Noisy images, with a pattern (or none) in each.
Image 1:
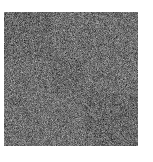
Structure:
blocks along the diagonal
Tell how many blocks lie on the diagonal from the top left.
3
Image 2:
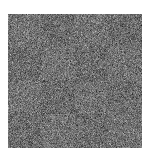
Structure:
a checkerboard
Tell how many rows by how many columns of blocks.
4 by 4
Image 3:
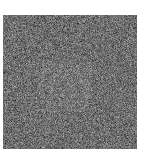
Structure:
one block
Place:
centre
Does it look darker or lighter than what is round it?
lighter
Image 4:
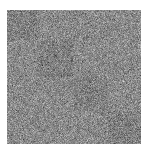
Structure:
blocks along the diagonal
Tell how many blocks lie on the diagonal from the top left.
4
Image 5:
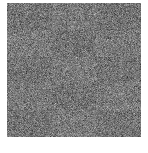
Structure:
a checkerboard
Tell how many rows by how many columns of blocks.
5 by 3
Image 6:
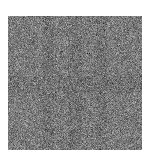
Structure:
bands of rows crossing bands of columns
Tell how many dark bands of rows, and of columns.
1 and 3
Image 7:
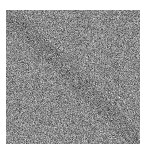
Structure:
a diagonal band
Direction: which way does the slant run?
top left to bottom right
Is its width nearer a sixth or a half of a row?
a sixth
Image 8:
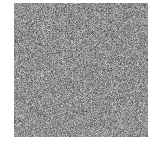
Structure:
only noise
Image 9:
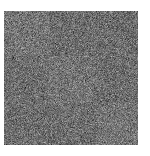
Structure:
blocks along the diagonal
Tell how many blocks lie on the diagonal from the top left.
3
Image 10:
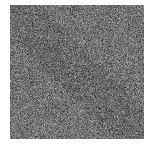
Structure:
a diagonal band
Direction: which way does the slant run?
top left to bottom right
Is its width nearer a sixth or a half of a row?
a half
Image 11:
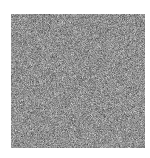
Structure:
only noise
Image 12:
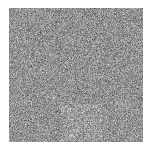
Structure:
one block
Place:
bottom middle
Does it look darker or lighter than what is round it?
lighter
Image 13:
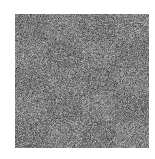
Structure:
a checkerboard
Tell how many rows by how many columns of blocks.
5 by 4
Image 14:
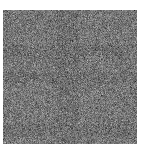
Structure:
bands of rows crossing bands of columns
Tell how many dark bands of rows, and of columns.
3 and 1
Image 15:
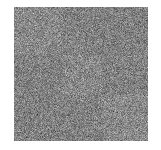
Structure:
blocks along the diagonal
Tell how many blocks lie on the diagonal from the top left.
3
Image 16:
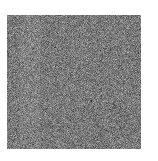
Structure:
one band of columns
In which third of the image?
left
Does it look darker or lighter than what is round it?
lighter
